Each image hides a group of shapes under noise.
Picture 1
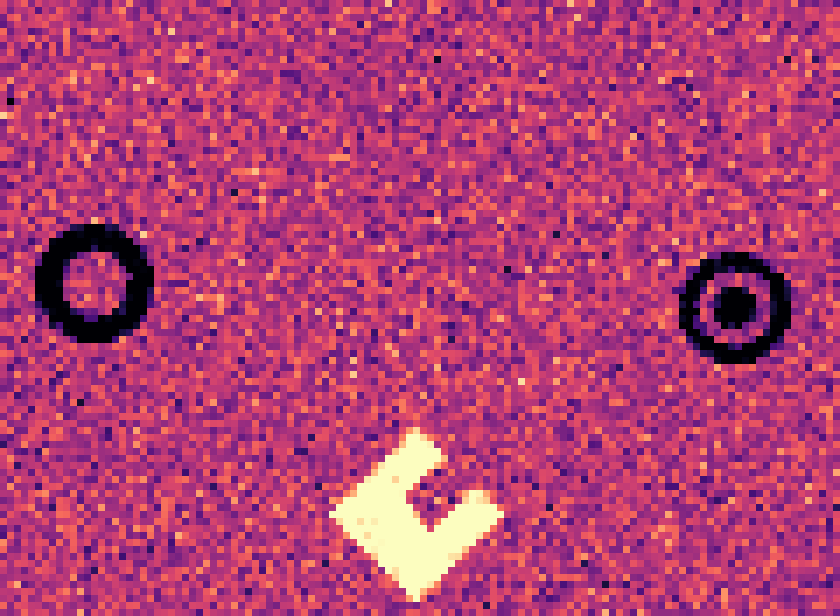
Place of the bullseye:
middle right
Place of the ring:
middle left
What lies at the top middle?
nothing
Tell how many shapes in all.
3
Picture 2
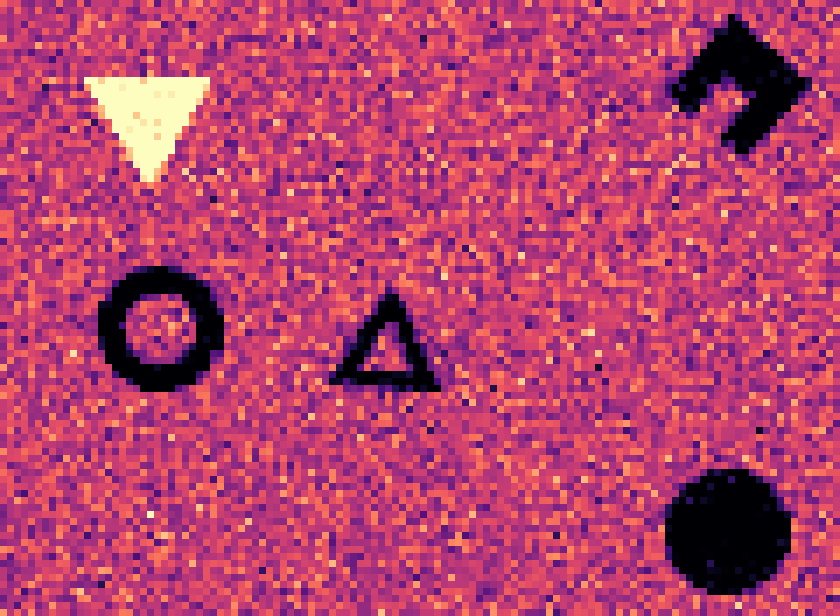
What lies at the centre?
triangle frame
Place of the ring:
middle left
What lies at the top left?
triangle
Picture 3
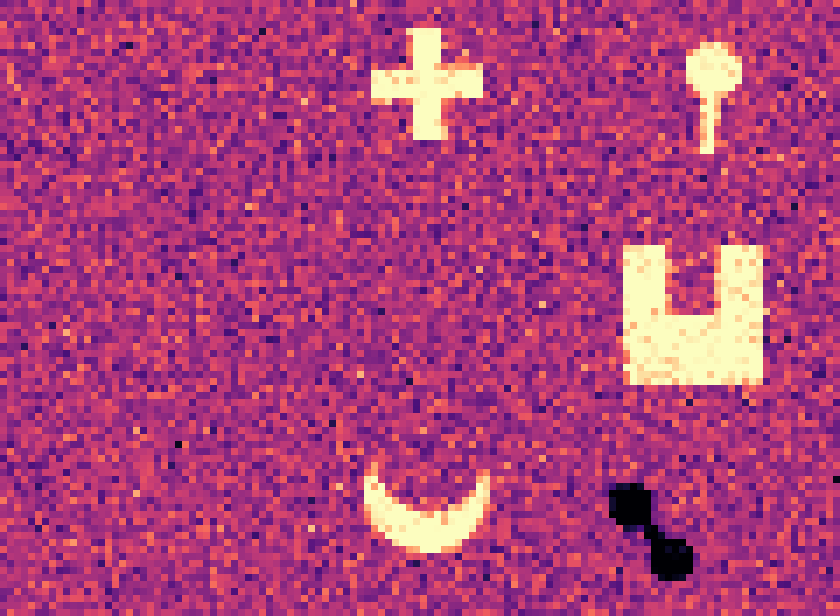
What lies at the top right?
lollipop
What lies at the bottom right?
dumbbell
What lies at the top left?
nothing
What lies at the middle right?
square with a notch
